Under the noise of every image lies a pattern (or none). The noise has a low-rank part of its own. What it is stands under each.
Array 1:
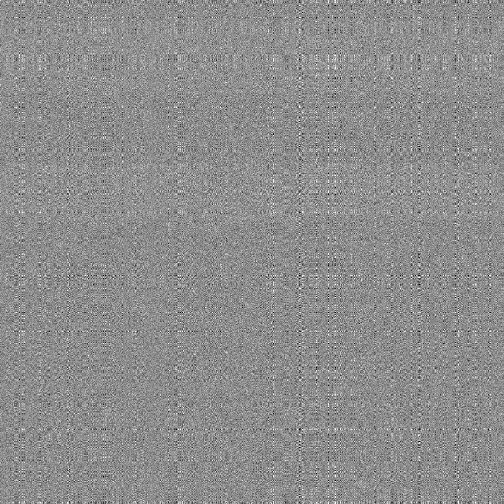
bands of rows
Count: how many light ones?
2
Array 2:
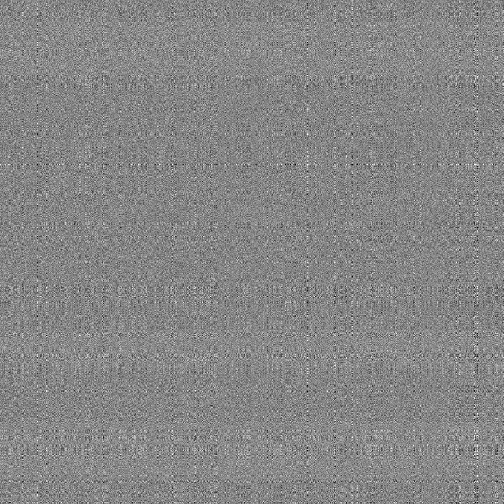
bands of rows
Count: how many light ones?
3
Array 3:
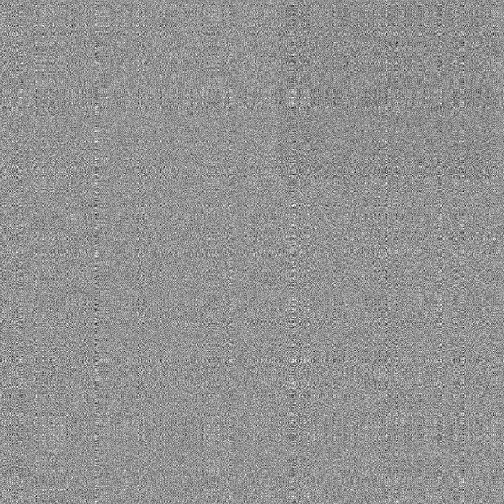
one block
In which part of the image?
top right
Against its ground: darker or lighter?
darker
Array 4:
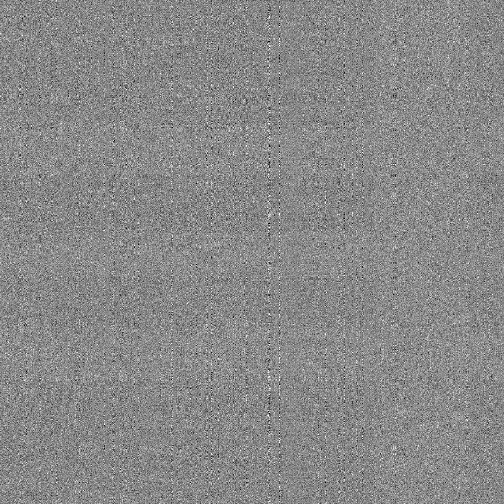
bands of rows crossing bands of columns
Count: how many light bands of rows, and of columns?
3 and 1
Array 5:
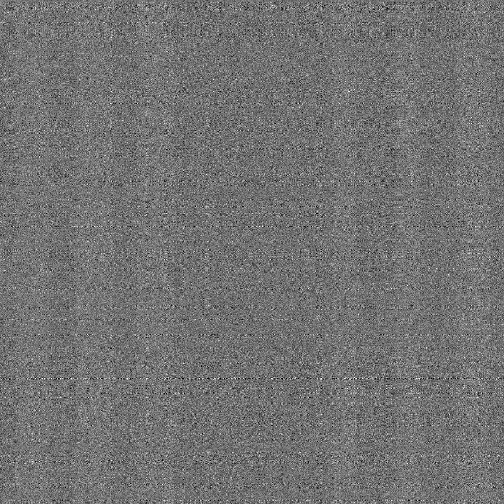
bands of columns
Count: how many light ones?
6
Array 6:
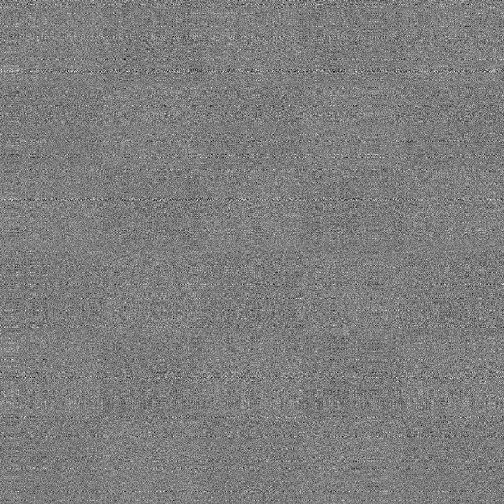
a checkerboard
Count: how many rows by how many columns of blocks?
6 by 5
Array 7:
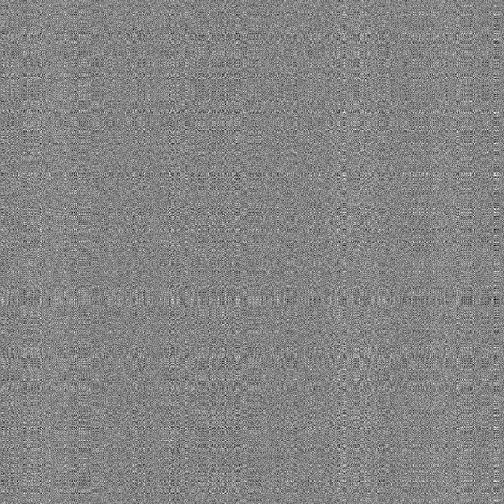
bands of columns
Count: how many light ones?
3
